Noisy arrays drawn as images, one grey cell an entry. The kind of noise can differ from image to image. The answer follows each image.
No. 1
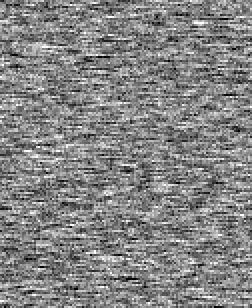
streaked along the rows
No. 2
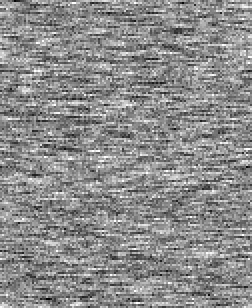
streaked along the rows
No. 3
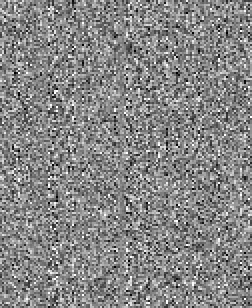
columns of uneven size
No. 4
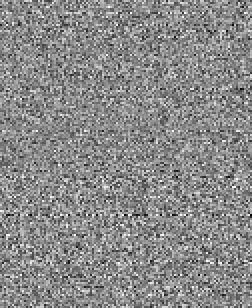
rows of uneven size
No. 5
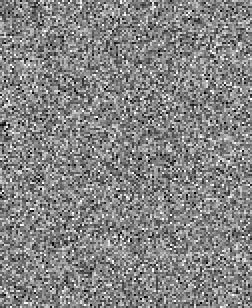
independent entries
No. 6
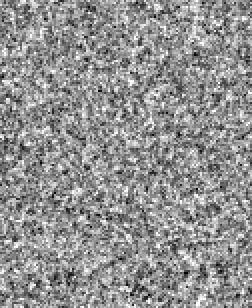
blotchy
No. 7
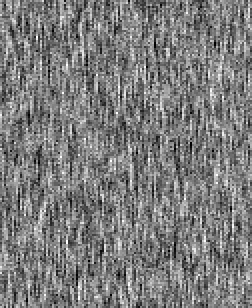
streaked along the columns
